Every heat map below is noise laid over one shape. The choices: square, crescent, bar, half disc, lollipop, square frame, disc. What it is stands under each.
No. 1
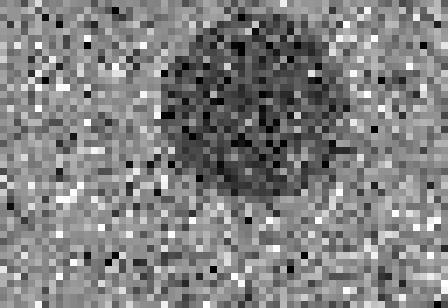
disc
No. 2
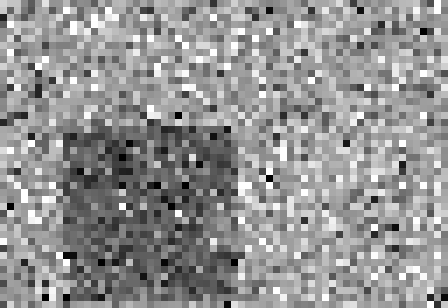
square
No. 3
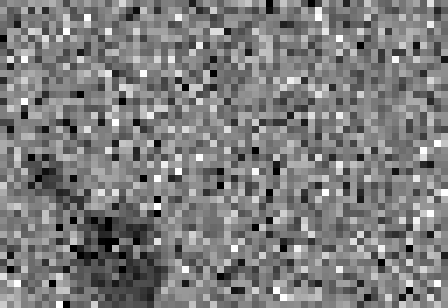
lollipop
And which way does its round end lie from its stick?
down and right
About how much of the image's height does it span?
half
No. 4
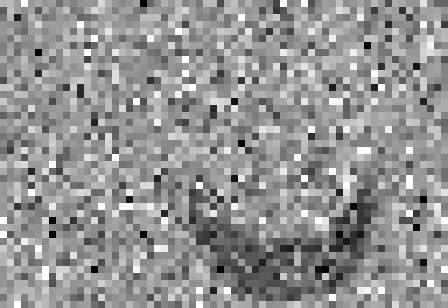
crescent
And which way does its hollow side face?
up
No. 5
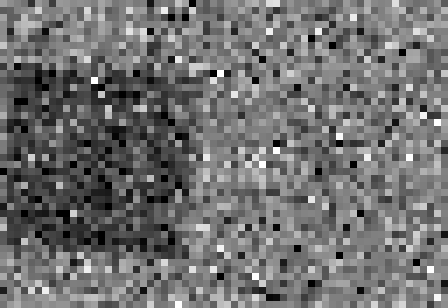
square
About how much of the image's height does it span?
two thirds
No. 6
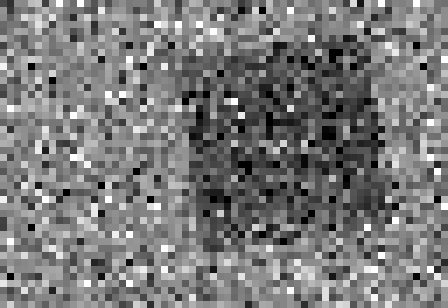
square
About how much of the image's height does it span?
two thirds
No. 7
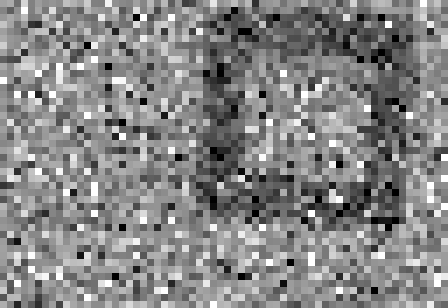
square frame
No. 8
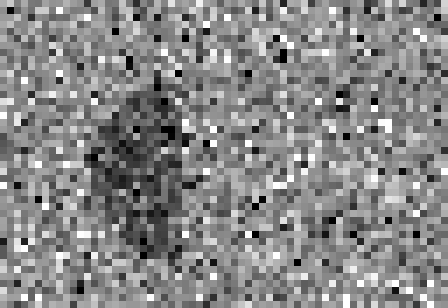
half disc
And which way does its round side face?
left
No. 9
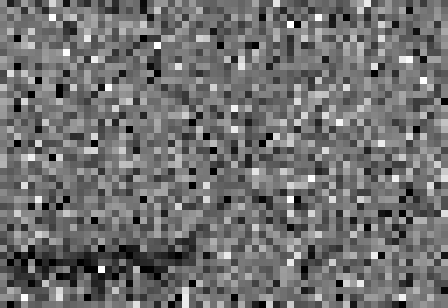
bar
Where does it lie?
bottom left
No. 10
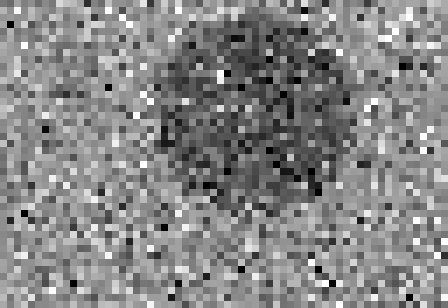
disc
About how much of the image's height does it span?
two thirds
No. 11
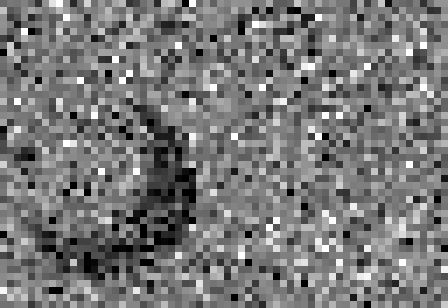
crescent
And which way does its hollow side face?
up and left
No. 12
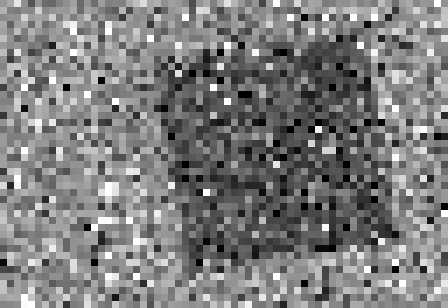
square
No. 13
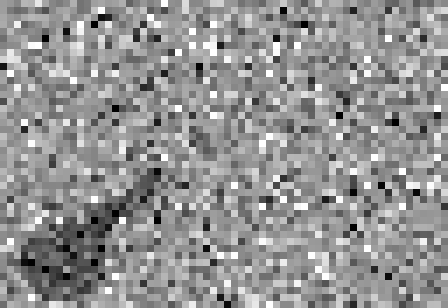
lollipop
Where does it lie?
bottom left
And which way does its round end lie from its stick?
down and left
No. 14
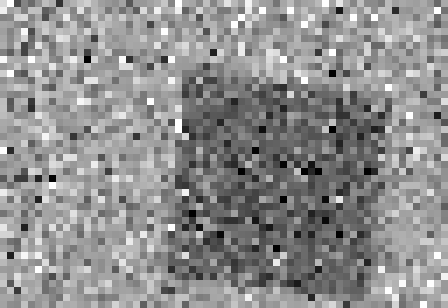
square
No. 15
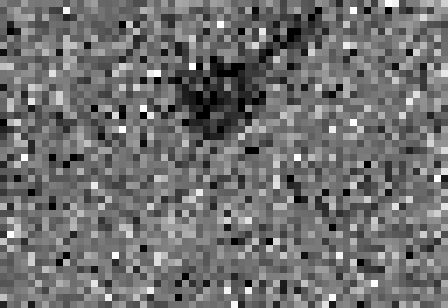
lollipop
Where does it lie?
top middle
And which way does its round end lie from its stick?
down and left
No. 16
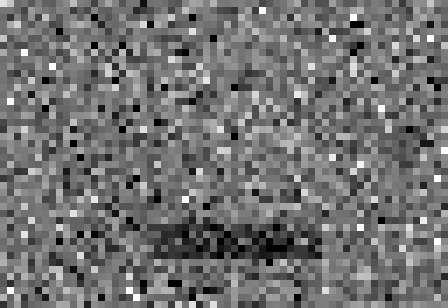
bar
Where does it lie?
bottom middle
